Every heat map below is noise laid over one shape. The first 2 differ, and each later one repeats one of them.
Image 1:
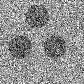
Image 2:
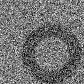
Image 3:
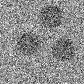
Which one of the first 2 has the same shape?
1
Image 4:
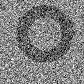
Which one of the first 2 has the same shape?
2
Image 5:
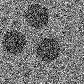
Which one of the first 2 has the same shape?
1
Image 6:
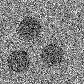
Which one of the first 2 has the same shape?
1
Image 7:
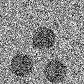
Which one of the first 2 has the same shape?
1
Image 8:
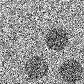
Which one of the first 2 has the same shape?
1
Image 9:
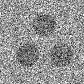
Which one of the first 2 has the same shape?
1
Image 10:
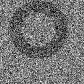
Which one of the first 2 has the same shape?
2
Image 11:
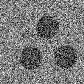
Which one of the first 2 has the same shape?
1
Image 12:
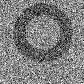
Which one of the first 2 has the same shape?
2
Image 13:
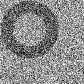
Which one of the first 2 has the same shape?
2
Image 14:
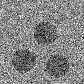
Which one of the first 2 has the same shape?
1
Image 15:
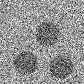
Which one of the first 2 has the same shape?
1
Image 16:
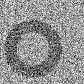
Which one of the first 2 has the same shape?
2
